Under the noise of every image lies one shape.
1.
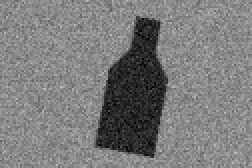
bottle
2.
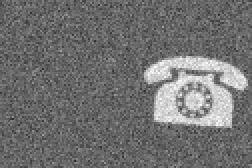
telephone
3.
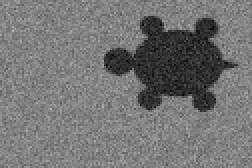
turtle
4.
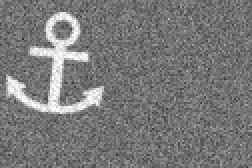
anchor
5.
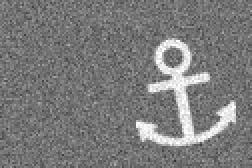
anchor
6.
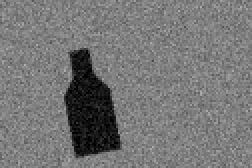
bottle
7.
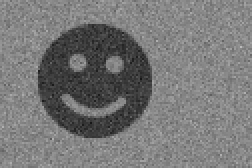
smiling face
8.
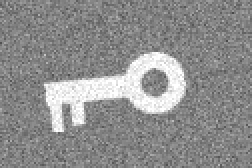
key
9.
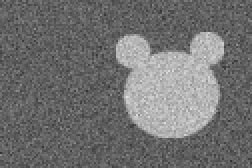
bear's head
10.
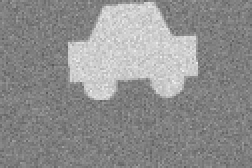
car
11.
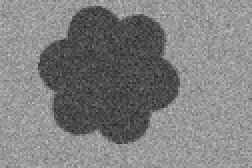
flower
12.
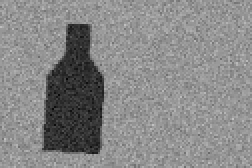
bottle
